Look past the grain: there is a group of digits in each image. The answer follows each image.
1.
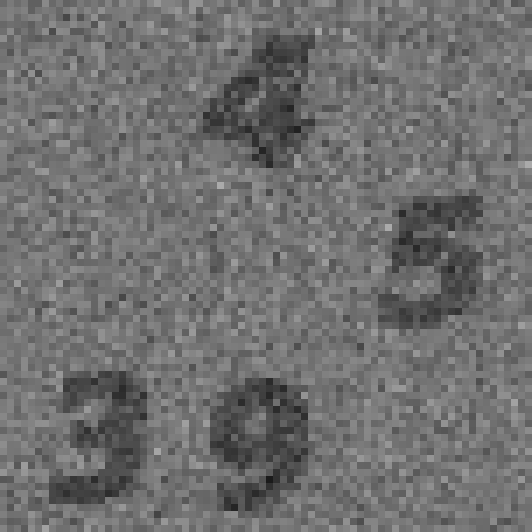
top middle: 4; middle right: 5; bottom left: 3; bottom middle: 9
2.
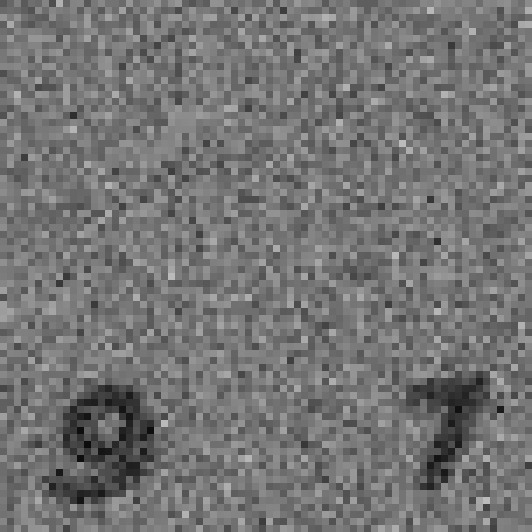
bottom left: 9; bottom right: 7
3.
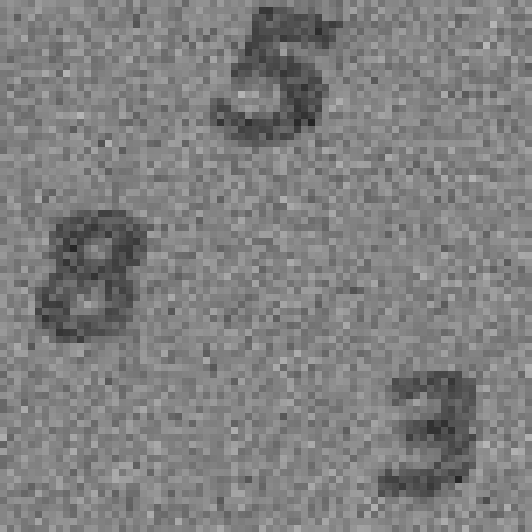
top middle: 5; middle left: 8; bottom right: 3
